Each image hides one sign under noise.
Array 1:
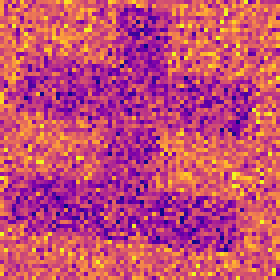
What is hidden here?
dark plus-minus sign
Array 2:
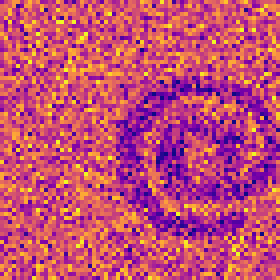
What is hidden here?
dark at sign
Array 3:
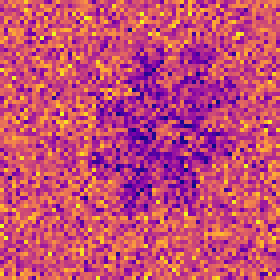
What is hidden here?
dark hash sign
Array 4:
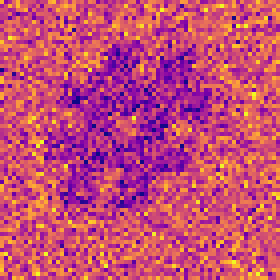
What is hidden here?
dark hash sign
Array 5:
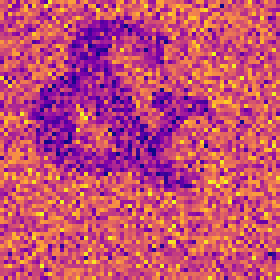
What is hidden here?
dark ampersand
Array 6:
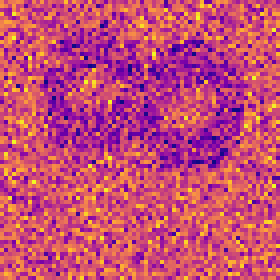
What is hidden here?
dark infinity sign
